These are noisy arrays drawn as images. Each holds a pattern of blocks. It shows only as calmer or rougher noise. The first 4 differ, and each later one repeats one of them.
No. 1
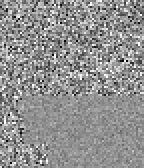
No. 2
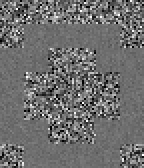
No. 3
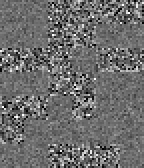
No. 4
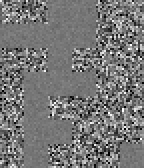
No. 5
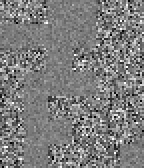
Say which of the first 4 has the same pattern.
4
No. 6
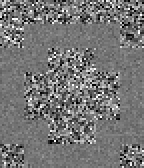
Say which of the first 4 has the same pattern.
2
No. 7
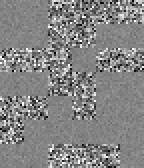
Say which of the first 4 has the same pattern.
3
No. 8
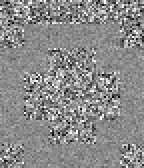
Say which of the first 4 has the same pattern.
2
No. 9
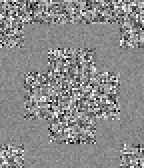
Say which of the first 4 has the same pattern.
2
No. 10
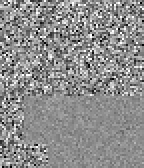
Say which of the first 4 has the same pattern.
1
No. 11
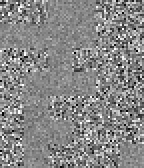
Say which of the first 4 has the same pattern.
4
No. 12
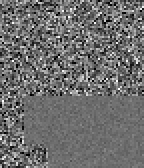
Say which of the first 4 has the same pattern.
1
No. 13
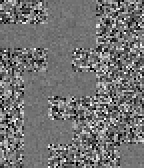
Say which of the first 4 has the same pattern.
4
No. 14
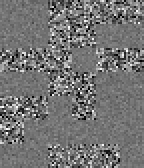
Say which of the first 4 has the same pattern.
3
